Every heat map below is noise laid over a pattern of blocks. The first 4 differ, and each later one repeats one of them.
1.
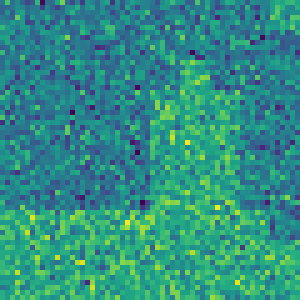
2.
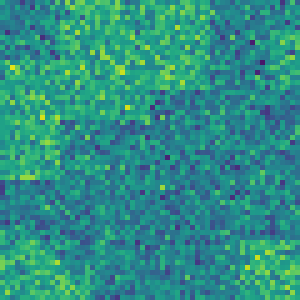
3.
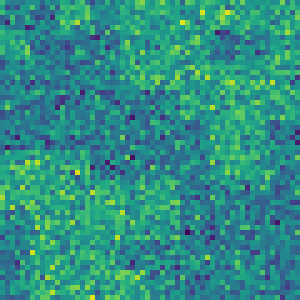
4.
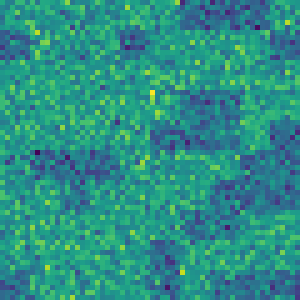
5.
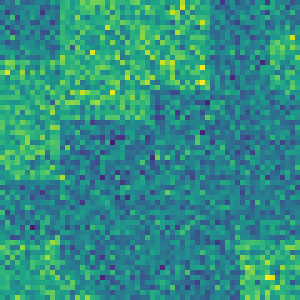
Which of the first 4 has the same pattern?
2
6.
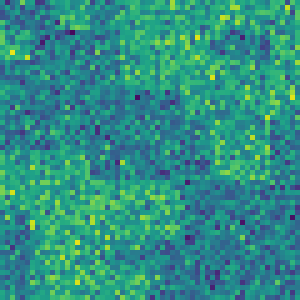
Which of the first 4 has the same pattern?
3
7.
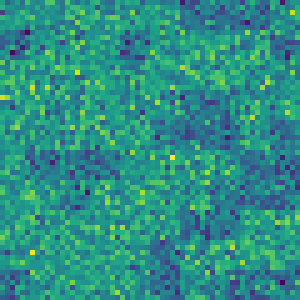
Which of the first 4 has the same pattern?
4
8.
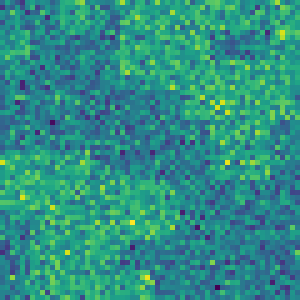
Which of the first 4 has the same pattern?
3
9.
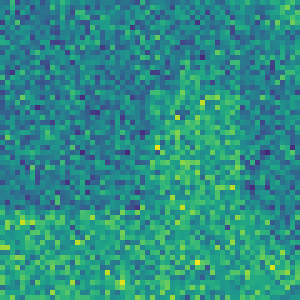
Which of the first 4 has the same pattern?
1
